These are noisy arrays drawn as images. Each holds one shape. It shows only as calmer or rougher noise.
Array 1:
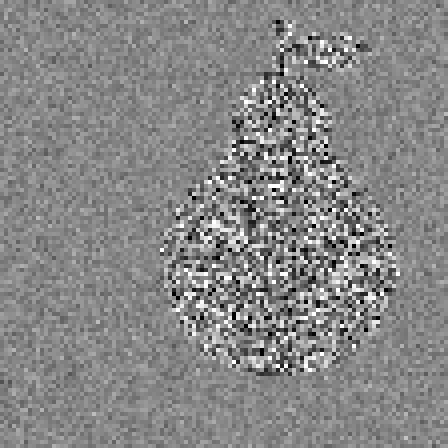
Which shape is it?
pear
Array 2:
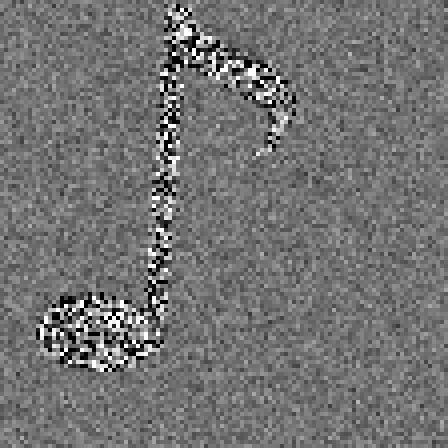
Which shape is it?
musical note
